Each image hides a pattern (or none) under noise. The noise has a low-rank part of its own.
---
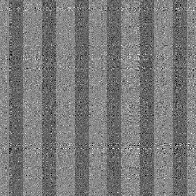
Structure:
vertical stripes
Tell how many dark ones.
6
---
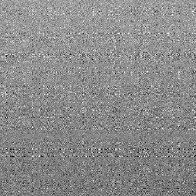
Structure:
a smooth slope
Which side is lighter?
top
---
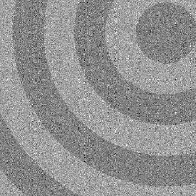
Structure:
rings round one point
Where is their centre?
top right
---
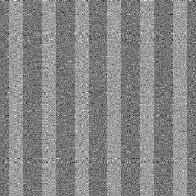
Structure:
vertical stripes
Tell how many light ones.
6
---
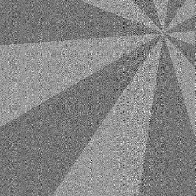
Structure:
spokes from one point
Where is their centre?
top right
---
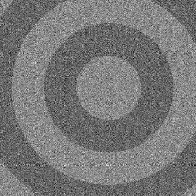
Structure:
rings round one point
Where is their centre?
centre
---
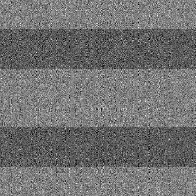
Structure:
horizontal stripes
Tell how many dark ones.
2
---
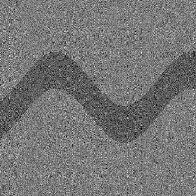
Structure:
a wavy band
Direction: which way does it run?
left to right
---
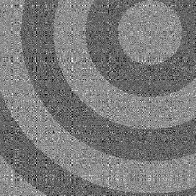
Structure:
rings round one point
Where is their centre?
top right
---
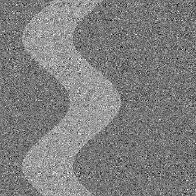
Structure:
a wavy band
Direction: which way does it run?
top to bottom
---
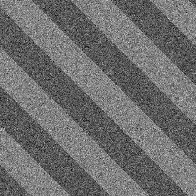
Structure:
diagonal stripes
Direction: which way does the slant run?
top left to bottom right
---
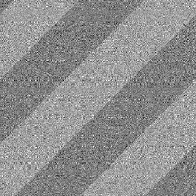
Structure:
diagonal stripes
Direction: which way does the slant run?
bottom left to top right
